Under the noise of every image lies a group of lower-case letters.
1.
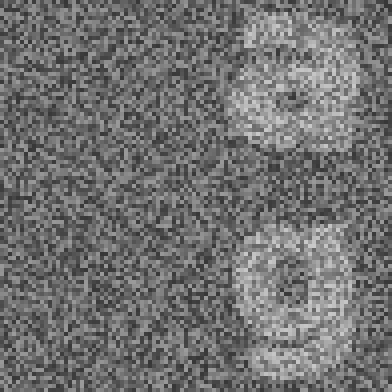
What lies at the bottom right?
g
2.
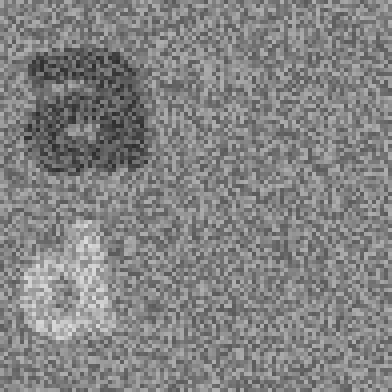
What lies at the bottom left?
d
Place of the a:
top left
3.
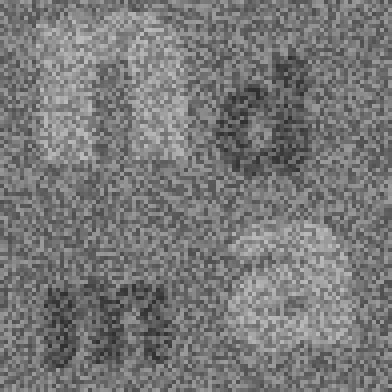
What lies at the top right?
d
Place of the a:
bottom right
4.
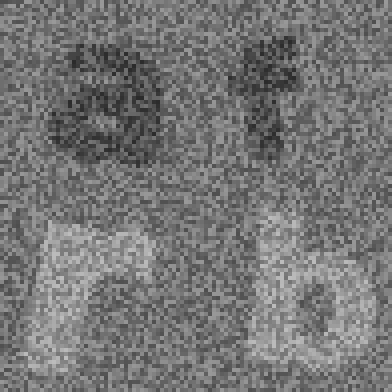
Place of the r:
bottom left
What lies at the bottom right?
b
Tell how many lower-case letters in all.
4
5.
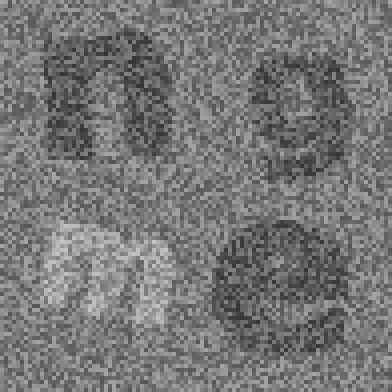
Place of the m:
bottom left
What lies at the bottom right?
e
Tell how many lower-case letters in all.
4
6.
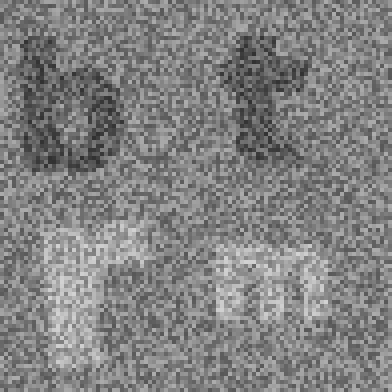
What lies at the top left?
b
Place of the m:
bottom right
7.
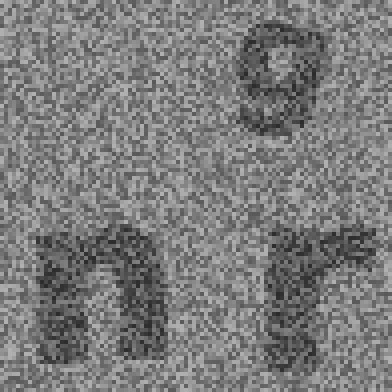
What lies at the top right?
g
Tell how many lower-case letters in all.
3
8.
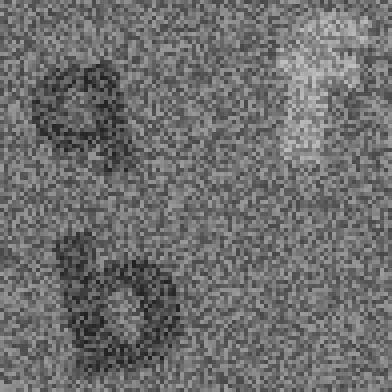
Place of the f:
top right
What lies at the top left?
q
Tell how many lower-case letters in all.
3
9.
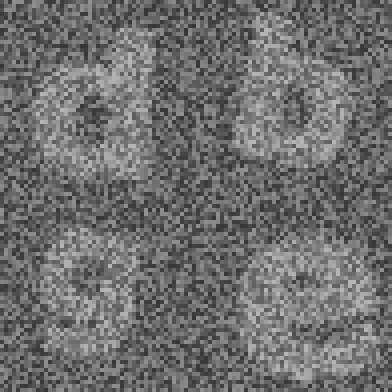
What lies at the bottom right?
e
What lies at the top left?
d
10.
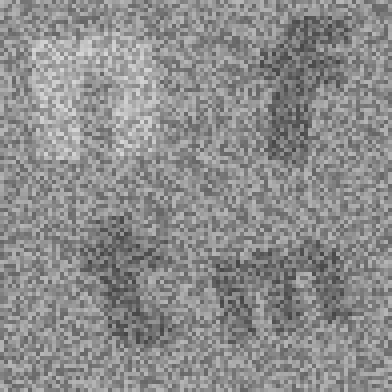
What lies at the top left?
n
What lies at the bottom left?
t
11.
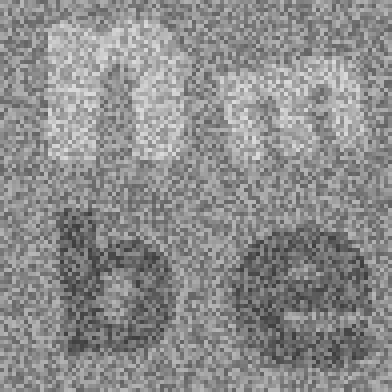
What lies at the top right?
m
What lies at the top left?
n
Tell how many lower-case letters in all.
4
